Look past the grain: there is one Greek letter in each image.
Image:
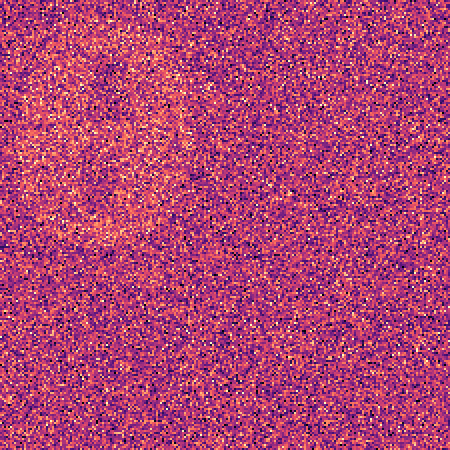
theta
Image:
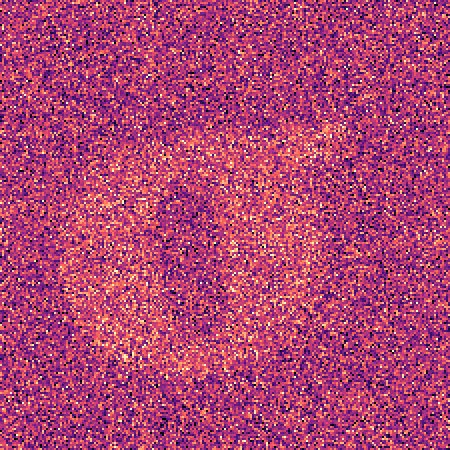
sigma
